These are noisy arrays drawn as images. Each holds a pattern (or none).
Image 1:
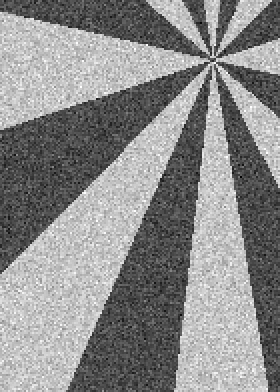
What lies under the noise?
spokes from one point
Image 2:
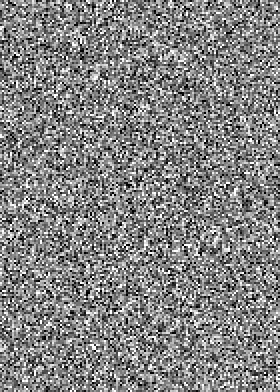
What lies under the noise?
only noise
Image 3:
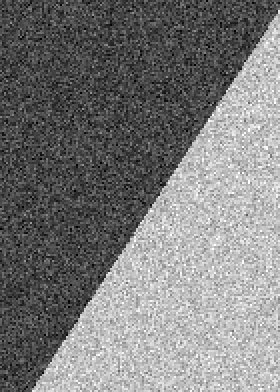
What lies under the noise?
a sharp edge
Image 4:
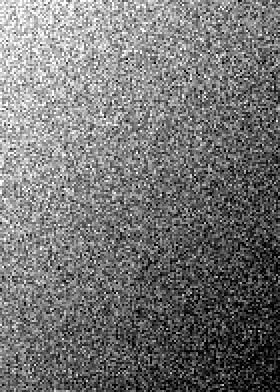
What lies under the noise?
a smooth slope
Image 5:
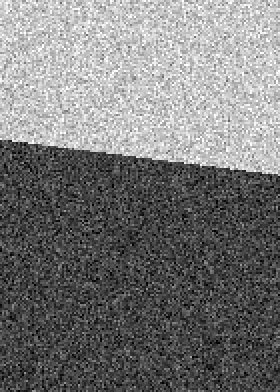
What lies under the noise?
a sharp edge
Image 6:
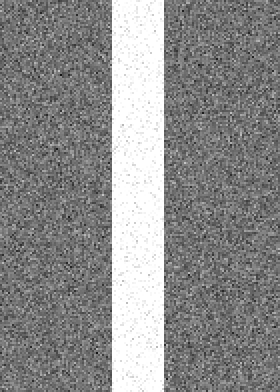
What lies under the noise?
one vertical stripe
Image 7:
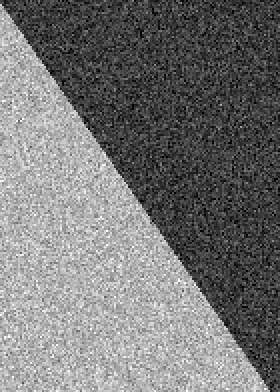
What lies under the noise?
a sharp edge
